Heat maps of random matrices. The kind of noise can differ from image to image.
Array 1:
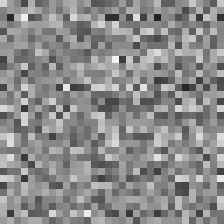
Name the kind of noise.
low rank plus noise
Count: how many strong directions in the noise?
two
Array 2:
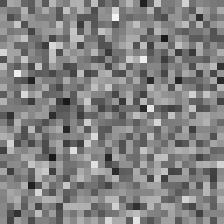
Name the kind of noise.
independent entries
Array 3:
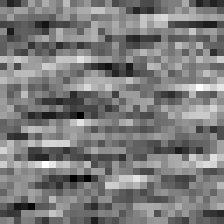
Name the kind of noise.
streaked along the rows
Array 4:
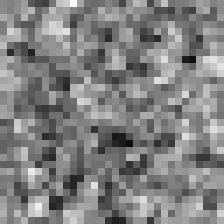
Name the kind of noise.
blotchy
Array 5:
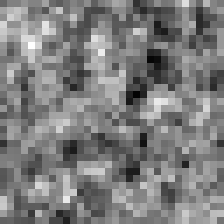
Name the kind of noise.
blotchy
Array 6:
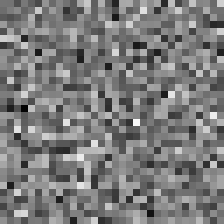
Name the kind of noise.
independent entries
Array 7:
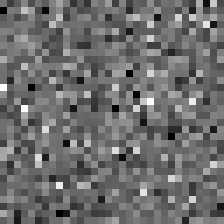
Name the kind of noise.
heavy tails
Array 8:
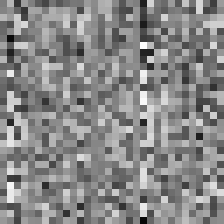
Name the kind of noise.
columns of uneven size
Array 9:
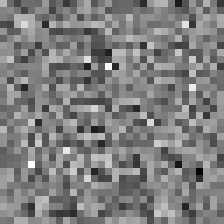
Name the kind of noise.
low rank plus noise
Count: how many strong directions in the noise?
five to eight
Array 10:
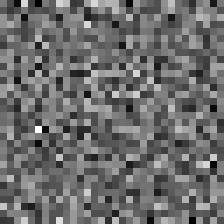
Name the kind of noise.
low rank plus noise
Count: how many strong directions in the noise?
three or four
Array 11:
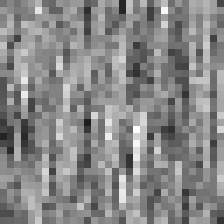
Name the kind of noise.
streaked along the columns
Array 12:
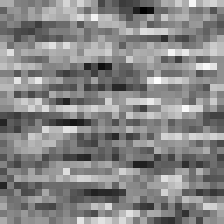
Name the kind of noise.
streaked along the rows
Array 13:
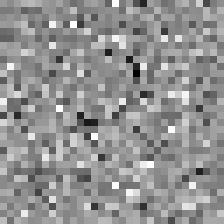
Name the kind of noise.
heavy tails
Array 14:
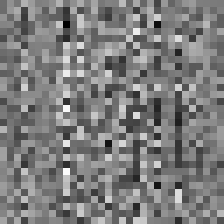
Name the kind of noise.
columns of uneven size
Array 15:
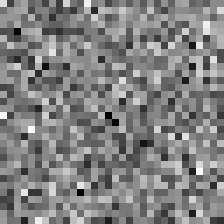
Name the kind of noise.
independent entries
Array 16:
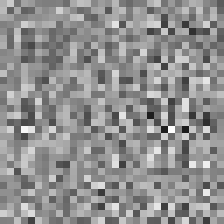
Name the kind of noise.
low rank plus noise
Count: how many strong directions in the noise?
one
